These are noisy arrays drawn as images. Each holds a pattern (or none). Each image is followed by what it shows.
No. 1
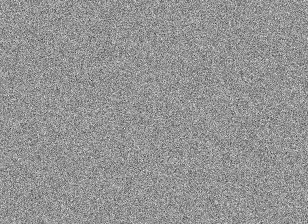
only noise
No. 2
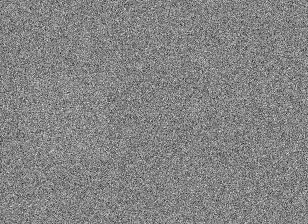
one block
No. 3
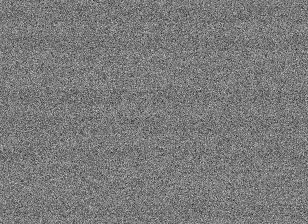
bands of rows
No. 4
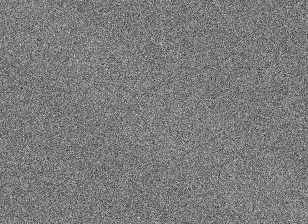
a diagonal band
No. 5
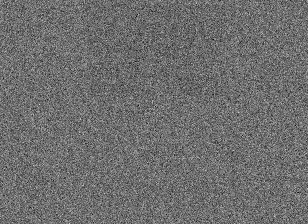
one block
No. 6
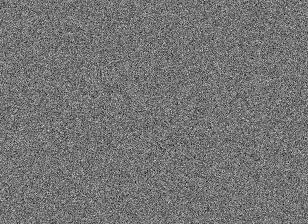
only noise
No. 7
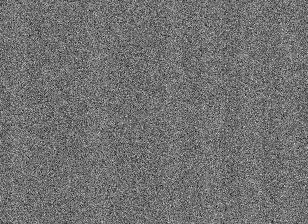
bands of columns
